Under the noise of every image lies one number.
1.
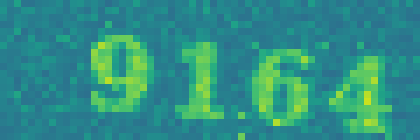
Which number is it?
9164
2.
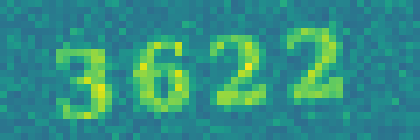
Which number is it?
3622
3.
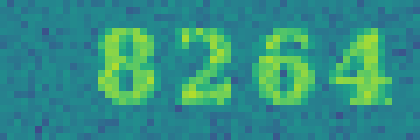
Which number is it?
8264
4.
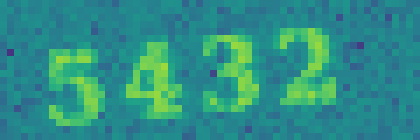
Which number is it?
5432
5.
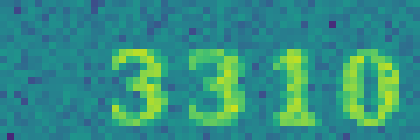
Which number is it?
3310
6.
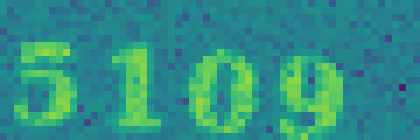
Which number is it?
5109
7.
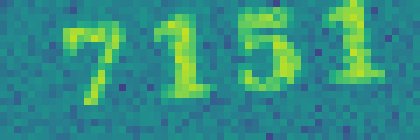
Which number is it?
7151
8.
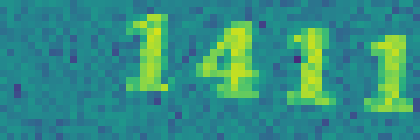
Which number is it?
1411
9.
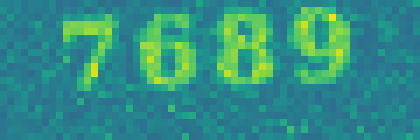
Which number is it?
7689
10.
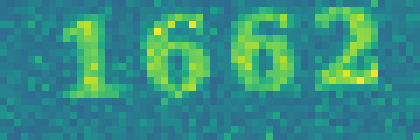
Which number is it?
1662
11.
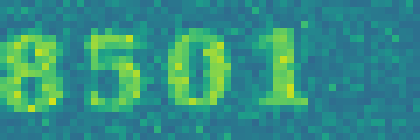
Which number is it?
8501
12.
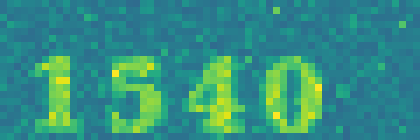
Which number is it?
1540
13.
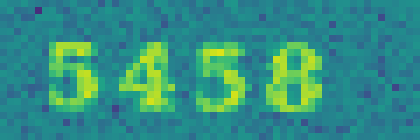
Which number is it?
5458
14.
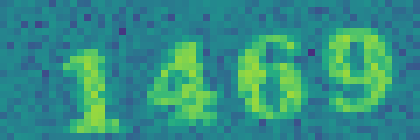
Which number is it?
1469
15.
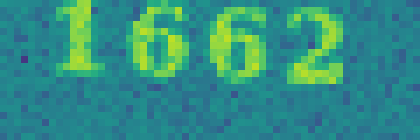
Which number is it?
1662
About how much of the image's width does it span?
two thirds
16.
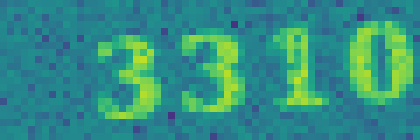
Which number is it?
3310
